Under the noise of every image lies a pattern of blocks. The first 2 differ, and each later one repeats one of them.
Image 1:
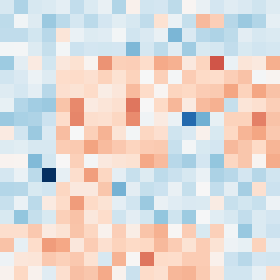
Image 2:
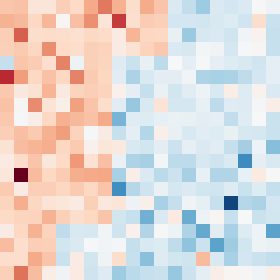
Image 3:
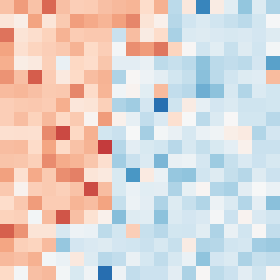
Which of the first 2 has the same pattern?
2
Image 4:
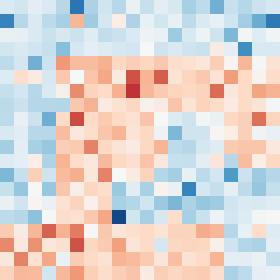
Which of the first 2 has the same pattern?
1
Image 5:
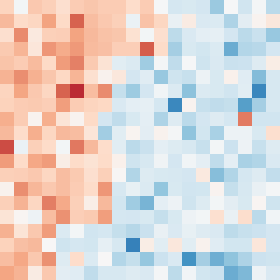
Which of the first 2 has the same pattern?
2
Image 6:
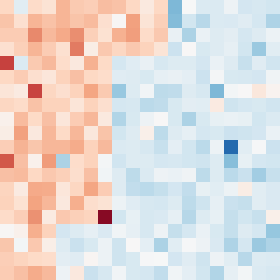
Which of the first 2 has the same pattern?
2
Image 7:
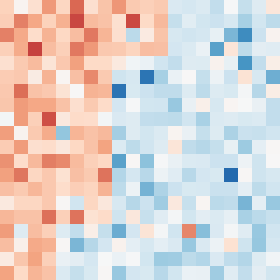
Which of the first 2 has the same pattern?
2
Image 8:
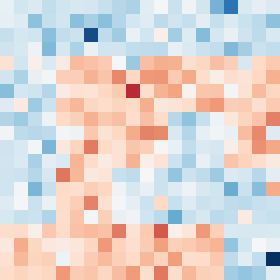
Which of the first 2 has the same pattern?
1
